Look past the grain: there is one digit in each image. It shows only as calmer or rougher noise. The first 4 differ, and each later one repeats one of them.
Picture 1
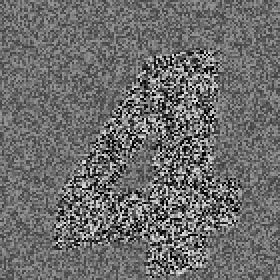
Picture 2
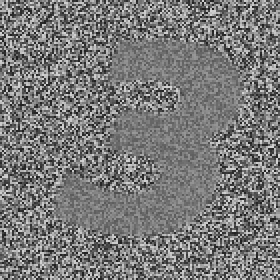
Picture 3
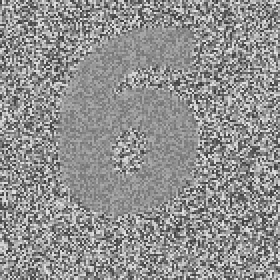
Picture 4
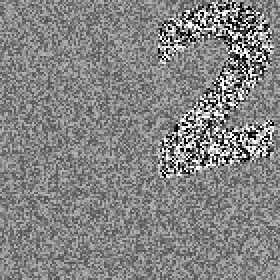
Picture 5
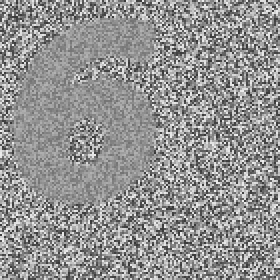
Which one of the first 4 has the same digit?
3
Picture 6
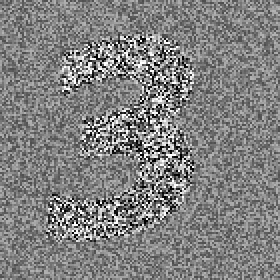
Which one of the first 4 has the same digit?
2
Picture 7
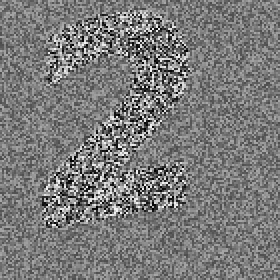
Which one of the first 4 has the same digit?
4
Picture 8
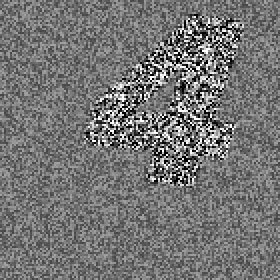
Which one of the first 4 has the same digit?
1
